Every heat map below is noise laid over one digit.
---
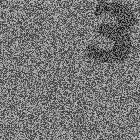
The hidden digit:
3
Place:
top right
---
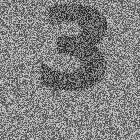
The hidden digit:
3
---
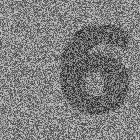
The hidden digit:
6
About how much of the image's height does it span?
two thirds
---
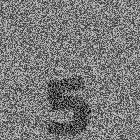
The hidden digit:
5
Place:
bottom middle
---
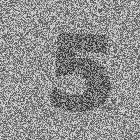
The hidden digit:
5
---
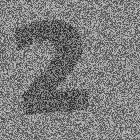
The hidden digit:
2
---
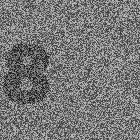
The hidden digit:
8
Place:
middle left
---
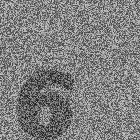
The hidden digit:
6
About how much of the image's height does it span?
half
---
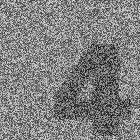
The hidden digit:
4
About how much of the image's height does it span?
two thirds
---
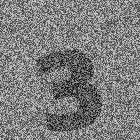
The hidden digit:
3
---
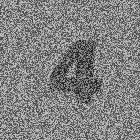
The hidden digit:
4
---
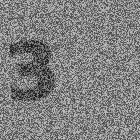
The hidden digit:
3
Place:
middle left
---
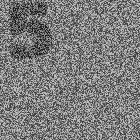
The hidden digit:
5
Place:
top left
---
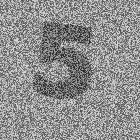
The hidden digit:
5
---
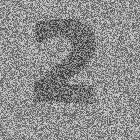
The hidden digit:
2
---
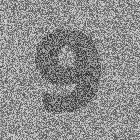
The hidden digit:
9
